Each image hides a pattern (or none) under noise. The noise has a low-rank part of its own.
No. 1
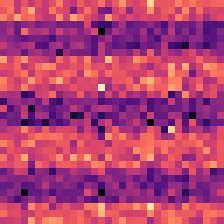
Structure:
horizontal stripes
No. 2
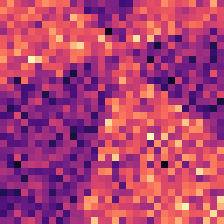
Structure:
spokes from one point
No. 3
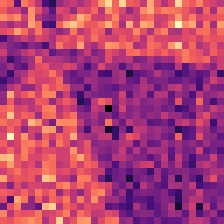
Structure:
spokes from one point
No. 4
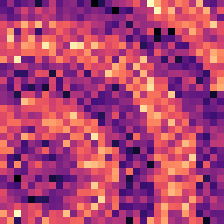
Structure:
rings round one point
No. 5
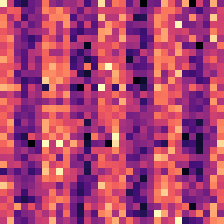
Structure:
vertical stripes
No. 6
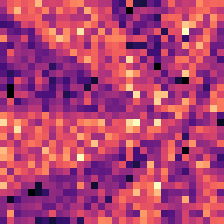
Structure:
spokes from one point
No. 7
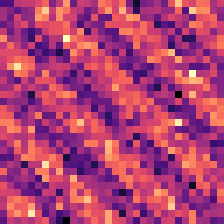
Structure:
diagonal stripes
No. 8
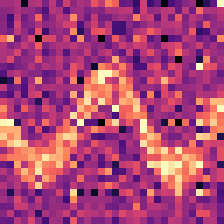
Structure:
a wavy band
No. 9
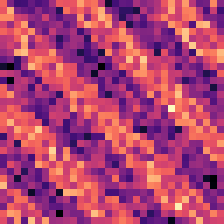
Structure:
diagonal stripes
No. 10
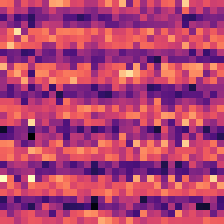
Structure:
horizontal stripes
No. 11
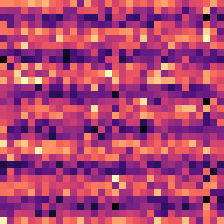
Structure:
horizontal stripes
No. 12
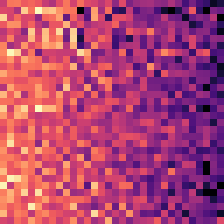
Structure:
a smooth slope
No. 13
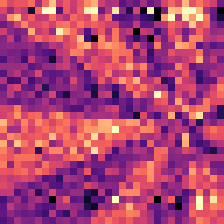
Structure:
spokes from one point
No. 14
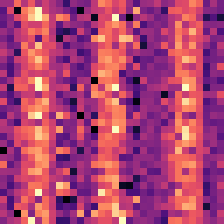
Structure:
vertical stripes
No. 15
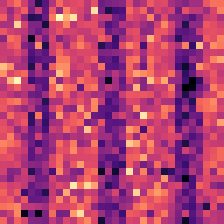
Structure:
vertical stripes
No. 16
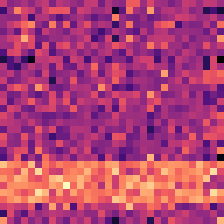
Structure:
one horizontal stripe
